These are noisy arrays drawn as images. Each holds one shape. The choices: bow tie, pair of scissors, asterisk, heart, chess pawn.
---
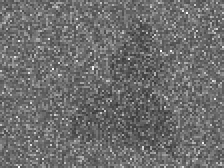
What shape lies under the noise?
chess pawn
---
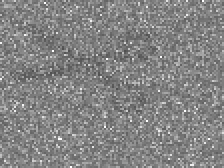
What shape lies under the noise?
pair of scissors
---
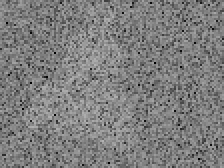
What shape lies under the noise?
chess pawn
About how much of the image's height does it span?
nearly all
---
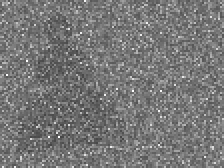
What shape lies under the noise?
chess pawn
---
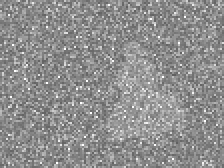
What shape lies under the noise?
chess pawn
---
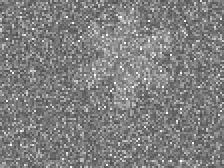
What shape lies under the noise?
asterisk
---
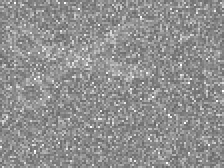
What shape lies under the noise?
pair of scissors
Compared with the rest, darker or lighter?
lighter
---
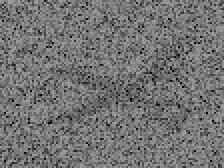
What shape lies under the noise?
pair of scissors
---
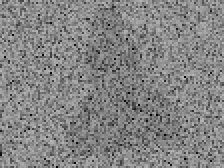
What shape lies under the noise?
chess pawn
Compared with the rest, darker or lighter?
darker
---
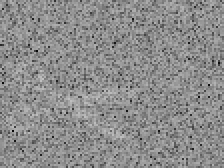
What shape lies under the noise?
pair of scissors
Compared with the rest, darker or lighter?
lighter
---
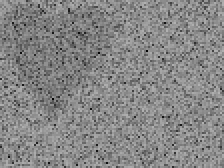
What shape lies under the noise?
heart
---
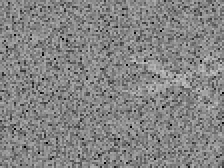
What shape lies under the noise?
pair of scissors
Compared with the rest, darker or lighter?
lighter
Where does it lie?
middle right
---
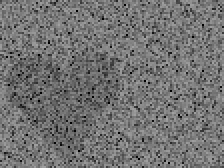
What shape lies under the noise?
heart
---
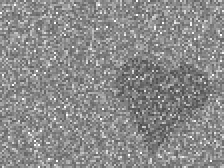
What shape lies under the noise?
heart
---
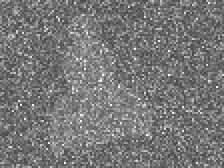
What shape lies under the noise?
chess pawn
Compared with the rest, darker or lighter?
lighter
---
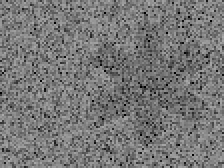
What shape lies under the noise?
asterisk
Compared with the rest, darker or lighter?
darker
